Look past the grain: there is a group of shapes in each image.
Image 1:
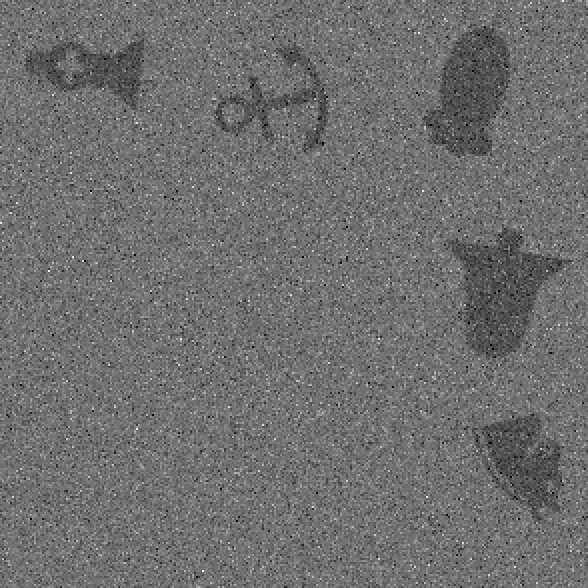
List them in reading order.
top left: chess bishop; top middle: anchor; top right: footprint; middle right: bell; bottom right: chess knight
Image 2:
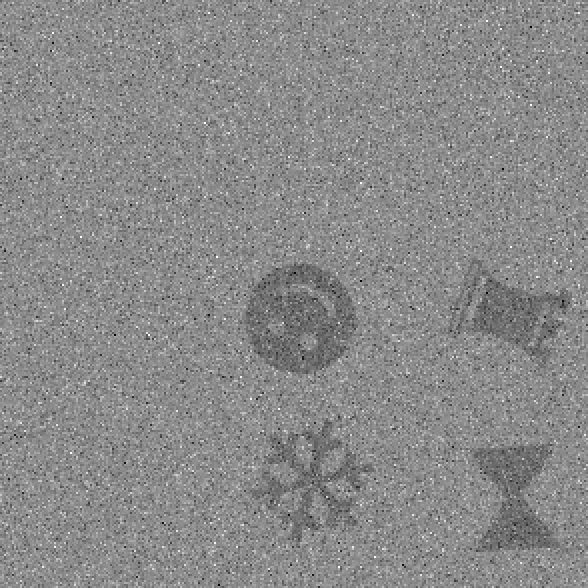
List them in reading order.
centre: smiling face; middle right: chess rook; bottom middle: snowflake; bottom right: bow tie
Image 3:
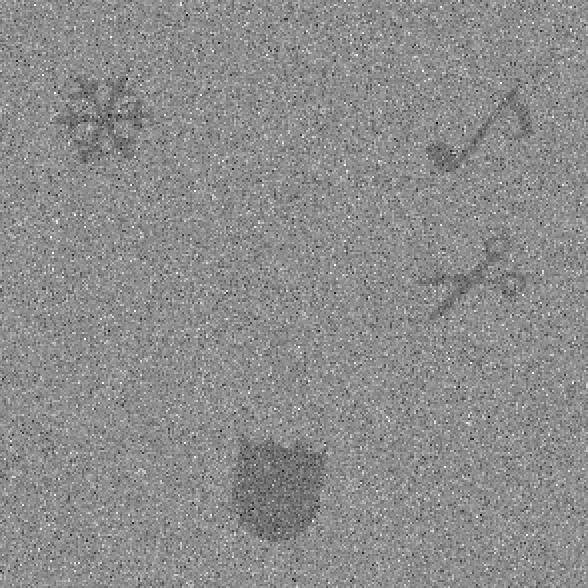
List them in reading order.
top left: snowflake; top right: musical note; middle right: pair of scissors; bottom middle: ghost
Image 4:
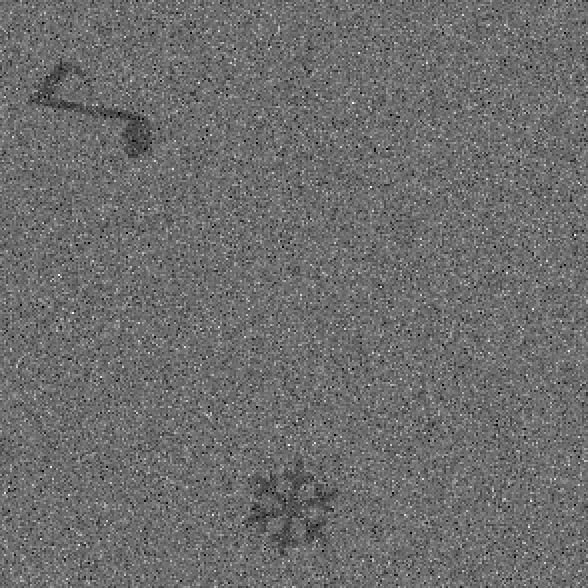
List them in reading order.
top left: musical note; bottom middle: snowflake
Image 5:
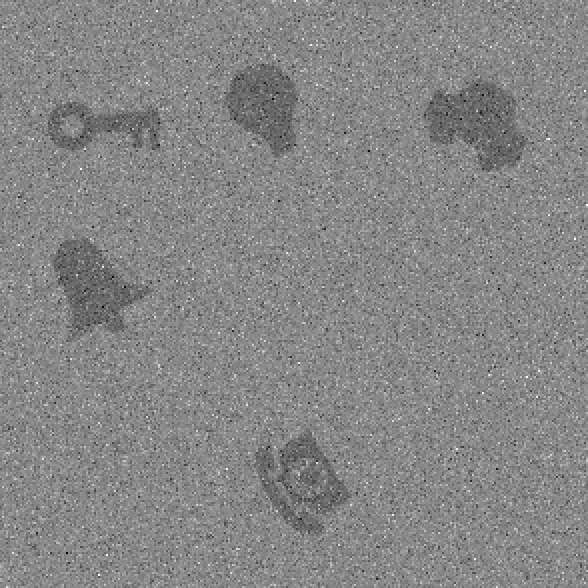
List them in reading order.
top left: key; top middle: light bulb; top right: car; middle left: bell; bottom middle: telephone
